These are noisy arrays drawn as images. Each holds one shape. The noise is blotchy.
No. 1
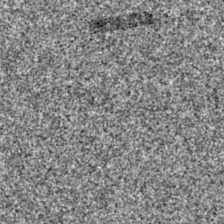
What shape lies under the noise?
bar
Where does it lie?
top middle
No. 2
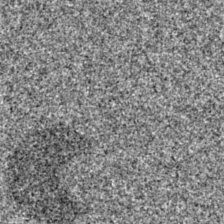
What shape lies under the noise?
disc with a wedge cut out
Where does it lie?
bottom left
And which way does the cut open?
right
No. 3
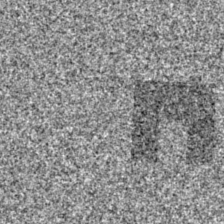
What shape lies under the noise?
square with a notch
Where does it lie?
middle right
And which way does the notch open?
down
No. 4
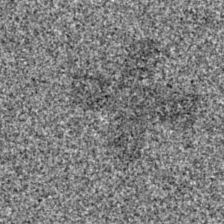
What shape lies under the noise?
cross
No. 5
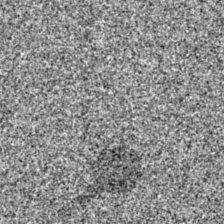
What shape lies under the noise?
lollipop
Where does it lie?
bottom middle
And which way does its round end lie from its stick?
up and right
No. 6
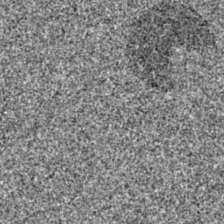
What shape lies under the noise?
disc with a wedge cut out
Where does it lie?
top right
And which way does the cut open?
down and right
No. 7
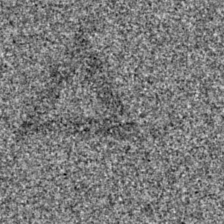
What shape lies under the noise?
triangle frame
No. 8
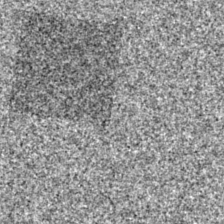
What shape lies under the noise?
square
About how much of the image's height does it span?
half
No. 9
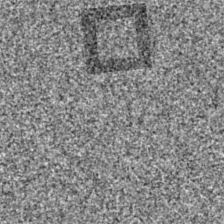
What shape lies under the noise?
square frame
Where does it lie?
top middle
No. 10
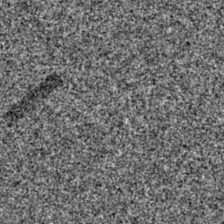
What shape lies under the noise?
bar
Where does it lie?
middle left
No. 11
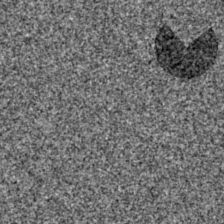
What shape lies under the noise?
disc with a wedge cut out
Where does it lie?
top right
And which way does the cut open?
up
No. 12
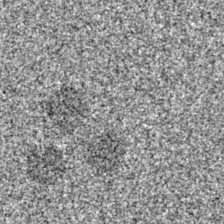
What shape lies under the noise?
three dots
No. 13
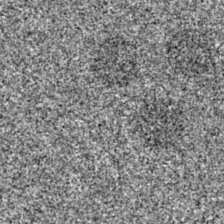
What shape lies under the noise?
three dots
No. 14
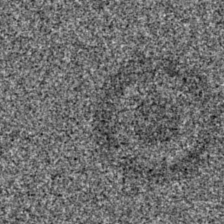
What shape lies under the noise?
bullseye
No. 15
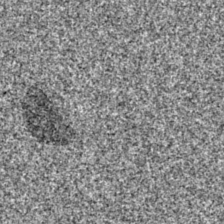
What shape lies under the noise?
half disc
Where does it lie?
middle left
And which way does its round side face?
down and left
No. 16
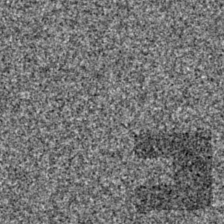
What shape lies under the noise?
square with a notch
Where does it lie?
bottom right
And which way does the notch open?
left
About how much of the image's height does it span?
a third
